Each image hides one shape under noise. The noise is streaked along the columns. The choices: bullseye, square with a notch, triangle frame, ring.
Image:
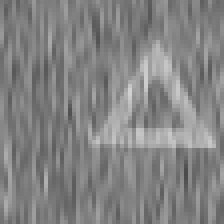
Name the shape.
triangle frame
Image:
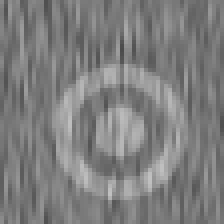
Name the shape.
bullseye
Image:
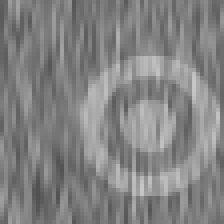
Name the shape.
bullseye
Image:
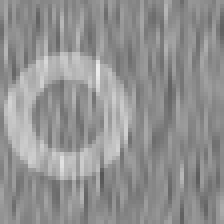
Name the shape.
ring
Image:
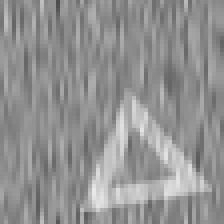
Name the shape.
triangle frame
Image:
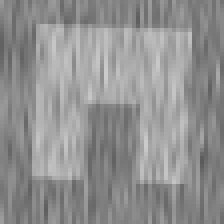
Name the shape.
square with a notch
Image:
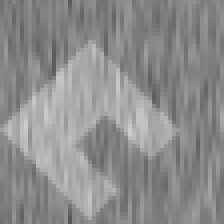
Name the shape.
square with a notch
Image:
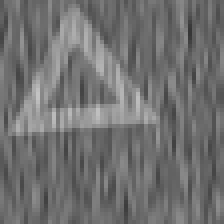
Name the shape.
triangle frame
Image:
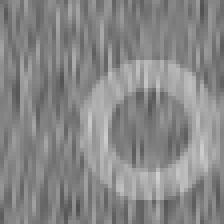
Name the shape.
ring
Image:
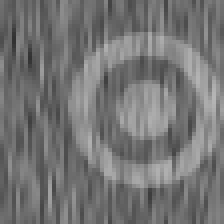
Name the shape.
bullseye
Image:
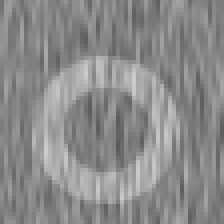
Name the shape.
ring
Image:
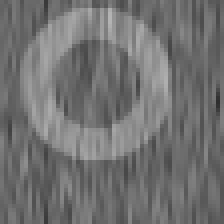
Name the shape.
ring
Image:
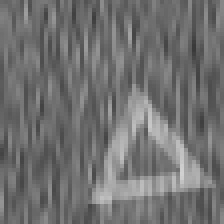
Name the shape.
triangle frame
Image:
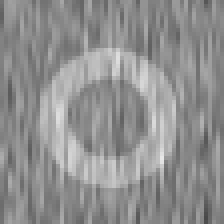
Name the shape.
ring
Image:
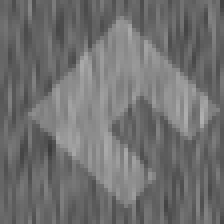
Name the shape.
square with a notch
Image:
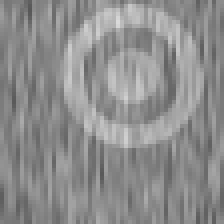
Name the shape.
bullseye
